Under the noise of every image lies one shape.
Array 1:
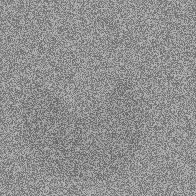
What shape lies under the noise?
disc with a wedge cut out
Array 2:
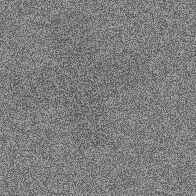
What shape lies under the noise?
cross
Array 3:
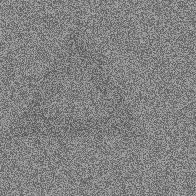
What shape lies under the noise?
triangle frame
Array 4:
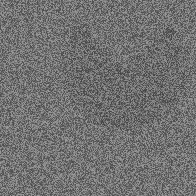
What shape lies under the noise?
disc with a wedge cut out
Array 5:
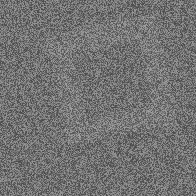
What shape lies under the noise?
square frame
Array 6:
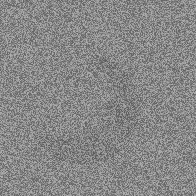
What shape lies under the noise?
crescent
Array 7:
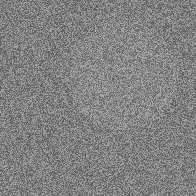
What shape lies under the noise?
disc
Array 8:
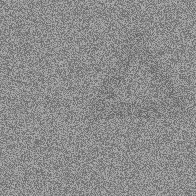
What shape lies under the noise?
triangle frame
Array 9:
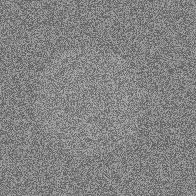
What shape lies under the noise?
disc
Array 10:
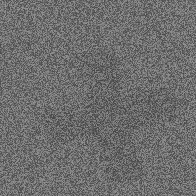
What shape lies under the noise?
cross
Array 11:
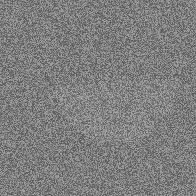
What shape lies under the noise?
half disc
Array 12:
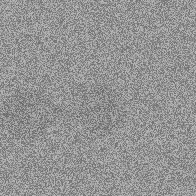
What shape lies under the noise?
dumbbell
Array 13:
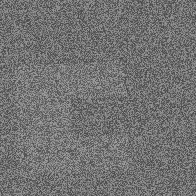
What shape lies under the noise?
square with a notch
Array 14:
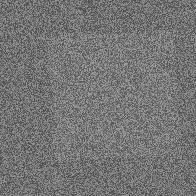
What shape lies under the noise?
square
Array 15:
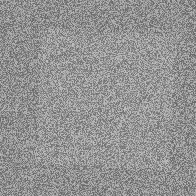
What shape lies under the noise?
square
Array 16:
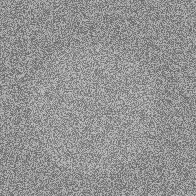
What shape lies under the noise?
disc
